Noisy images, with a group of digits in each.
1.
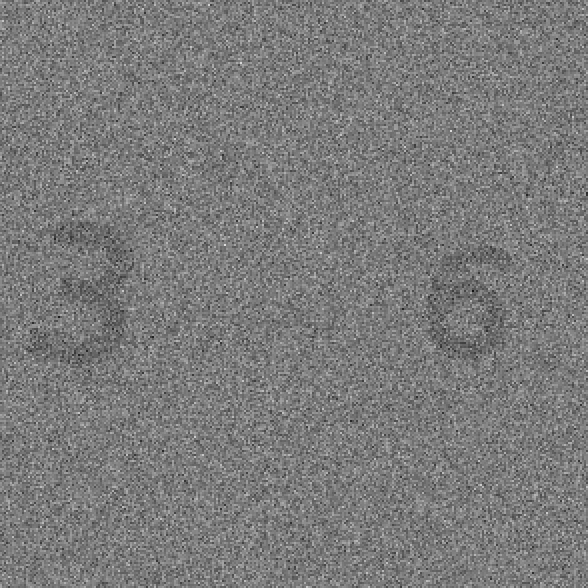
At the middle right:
6
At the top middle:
nothing
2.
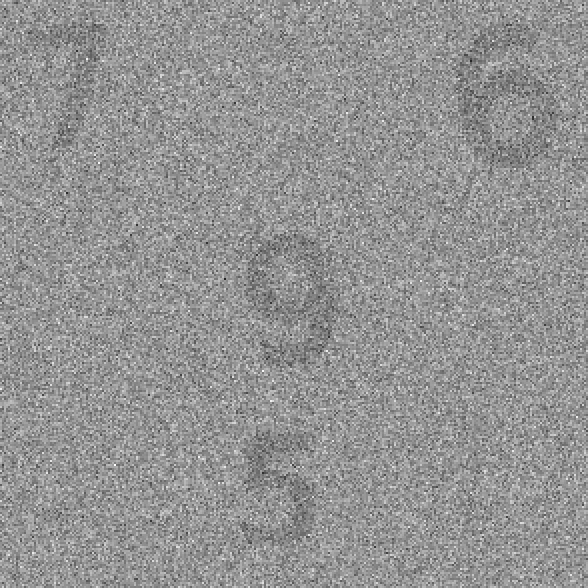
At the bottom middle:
5
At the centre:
9
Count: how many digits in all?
4
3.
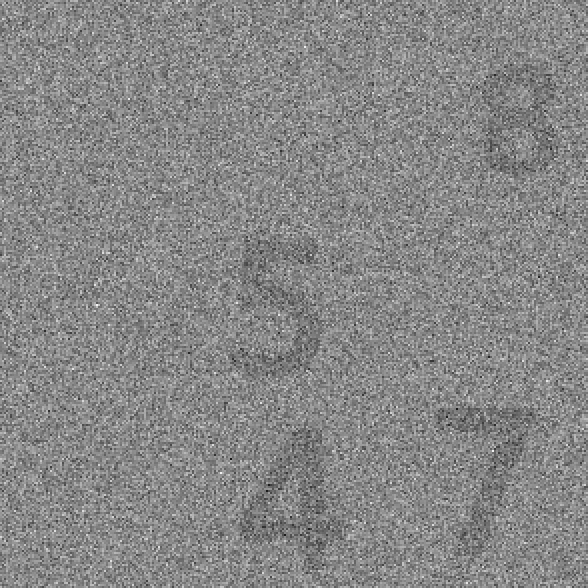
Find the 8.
top right
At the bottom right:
7
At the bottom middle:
4
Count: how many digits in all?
4
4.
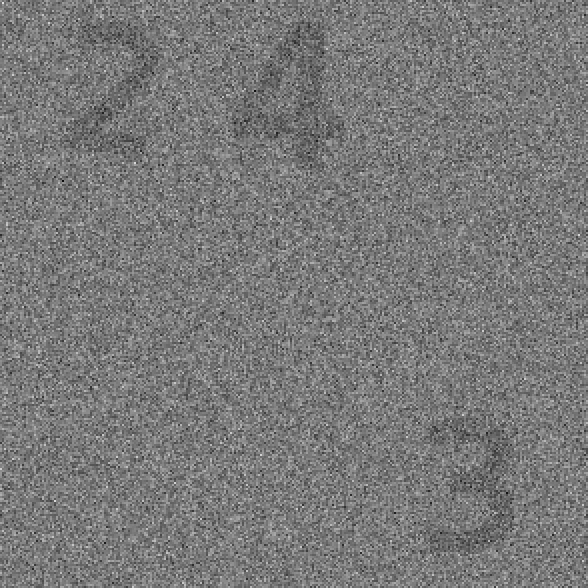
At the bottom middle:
nothing
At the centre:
nothing
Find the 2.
top left
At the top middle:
4
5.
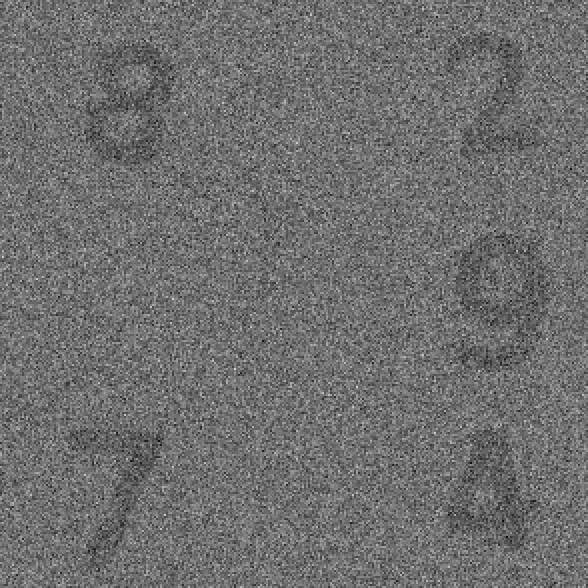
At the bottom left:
7
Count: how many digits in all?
5
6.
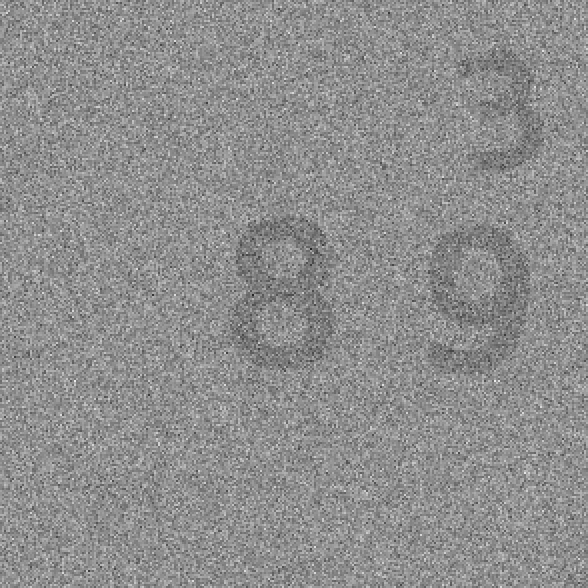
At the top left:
nothing
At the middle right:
9
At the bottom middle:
nothing
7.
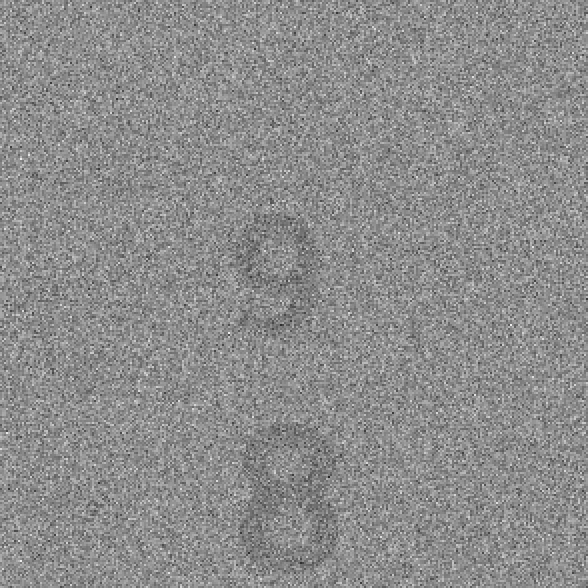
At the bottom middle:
8
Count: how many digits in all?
2
